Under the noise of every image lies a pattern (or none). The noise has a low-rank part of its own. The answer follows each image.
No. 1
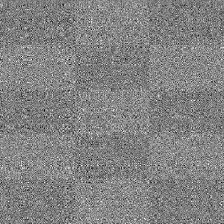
a checkerboard
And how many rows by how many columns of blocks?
5 by 3
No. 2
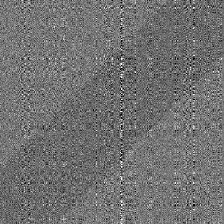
a diagonal band
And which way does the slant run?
bottom left to top right
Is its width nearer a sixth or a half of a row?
a half
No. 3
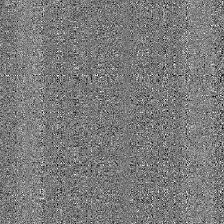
bands of columns
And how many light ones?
2
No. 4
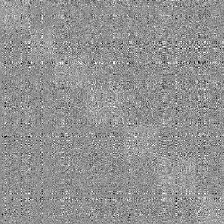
blocks along the diagonal
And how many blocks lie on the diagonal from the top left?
7
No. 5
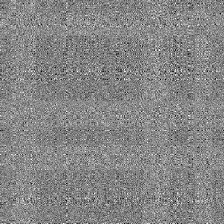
bands of rows crossing bands of columns
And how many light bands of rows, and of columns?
3 and 3
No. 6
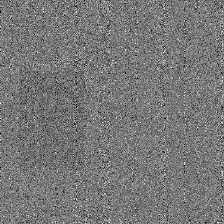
one block
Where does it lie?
middle left
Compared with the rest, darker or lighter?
darker
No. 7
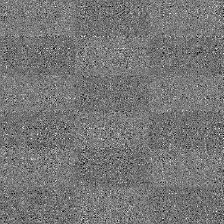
a checkerboard
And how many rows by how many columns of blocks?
6 by 3
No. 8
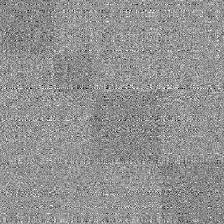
blocks along the diagonal
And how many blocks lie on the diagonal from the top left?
4
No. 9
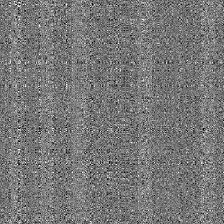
bands of columns
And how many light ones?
5
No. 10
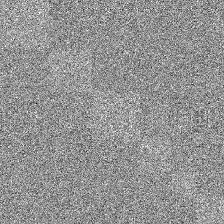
blocks along the diagonal
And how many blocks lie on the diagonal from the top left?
6
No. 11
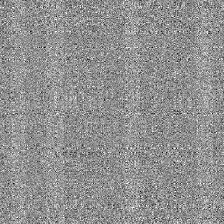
bands of columns
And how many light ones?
4
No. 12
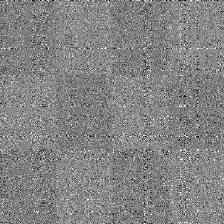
a checkerboard
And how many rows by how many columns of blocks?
3 by 4
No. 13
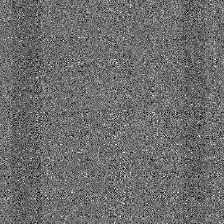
bands of columns
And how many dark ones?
2
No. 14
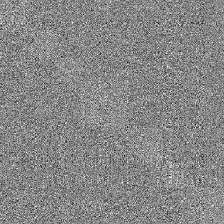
blocks along the diagonal
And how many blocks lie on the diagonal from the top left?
7
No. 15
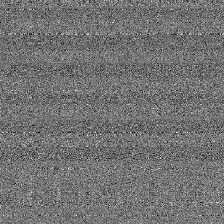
bands of rows
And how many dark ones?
6
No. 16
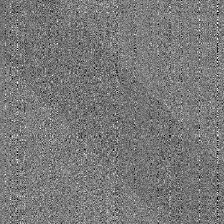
a diagonal band
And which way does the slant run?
top left to bottom right
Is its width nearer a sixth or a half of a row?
a half
